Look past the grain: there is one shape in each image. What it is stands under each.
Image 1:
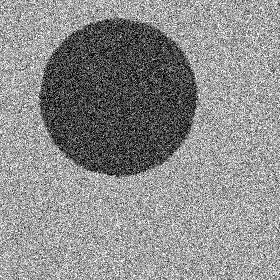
dark disc
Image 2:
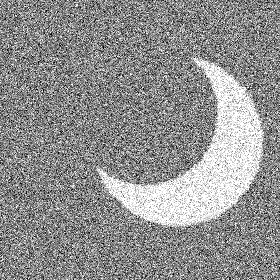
light crescent
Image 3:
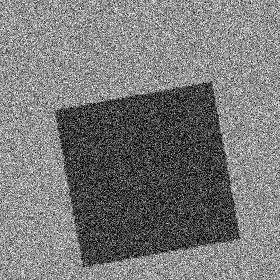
dark square
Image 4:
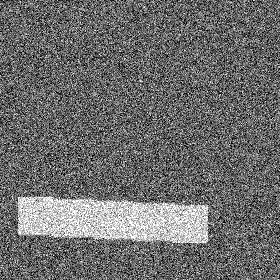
light bar
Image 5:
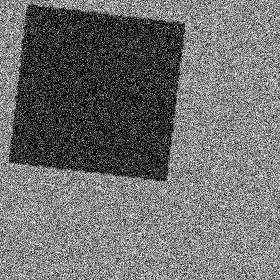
dark square
